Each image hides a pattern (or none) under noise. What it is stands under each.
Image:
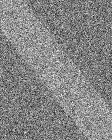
a diagonal band
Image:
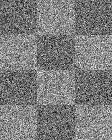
a checkerboard
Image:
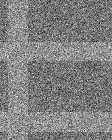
bands of rows crossing bands of columns
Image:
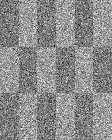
a checkerboard
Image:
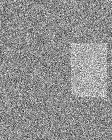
one block
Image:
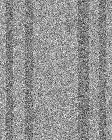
bands of columns
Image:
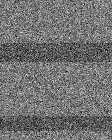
bands of rows
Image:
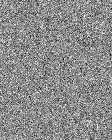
only noise
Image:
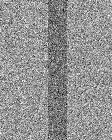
one band of columns
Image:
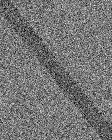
a diagonal band
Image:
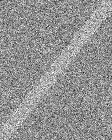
a diagonal band
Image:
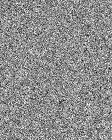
only noise
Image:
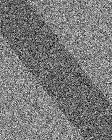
a diagonal band
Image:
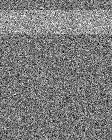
one band of rows
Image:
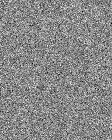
only noise
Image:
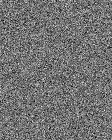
only noise
